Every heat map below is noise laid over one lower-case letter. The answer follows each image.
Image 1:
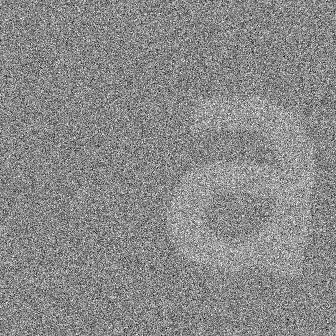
a
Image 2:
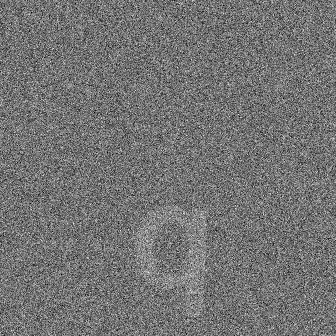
q
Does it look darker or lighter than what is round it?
lighter
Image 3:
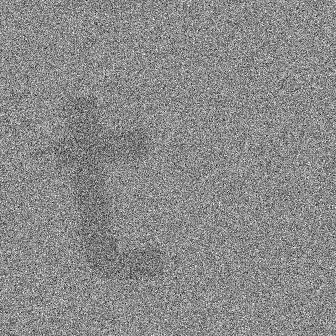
t
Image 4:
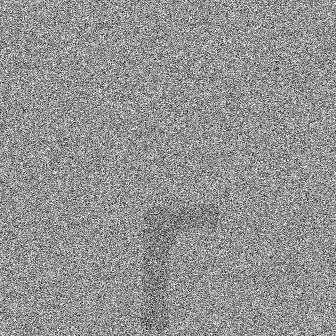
r
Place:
bottom middle
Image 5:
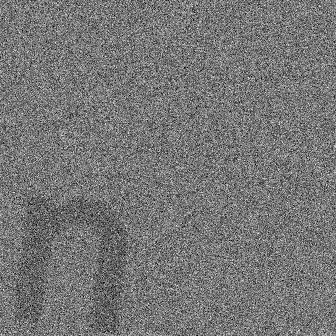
n
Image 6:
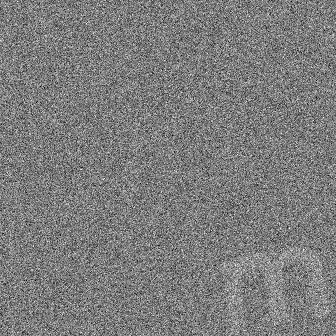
m
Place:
bottom right
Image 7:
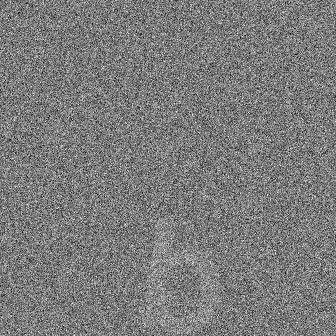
b
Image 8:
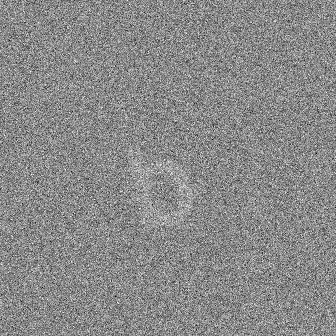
b
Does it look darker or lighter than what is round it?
lighter
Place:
centre
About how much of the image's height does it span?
a quarter
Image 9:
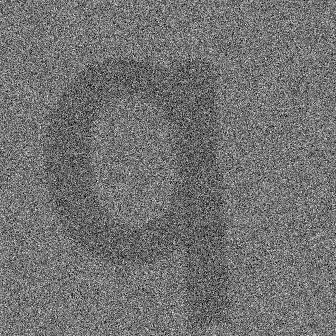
q
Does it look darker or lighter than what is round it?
darker
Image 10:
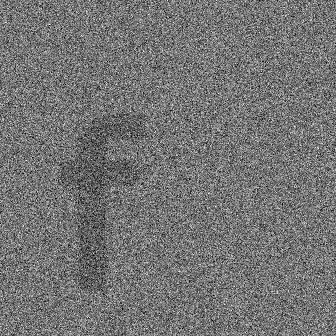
f
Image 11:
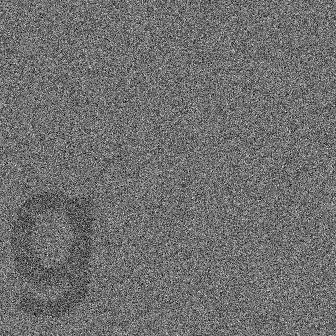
g
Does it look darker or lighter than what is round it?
darker
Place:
bottom left
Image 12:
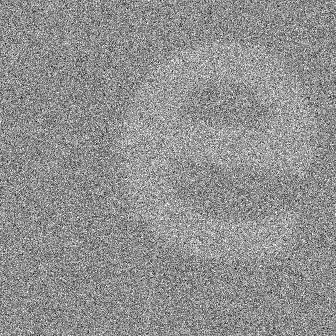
e
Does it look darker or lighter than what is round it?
lighter
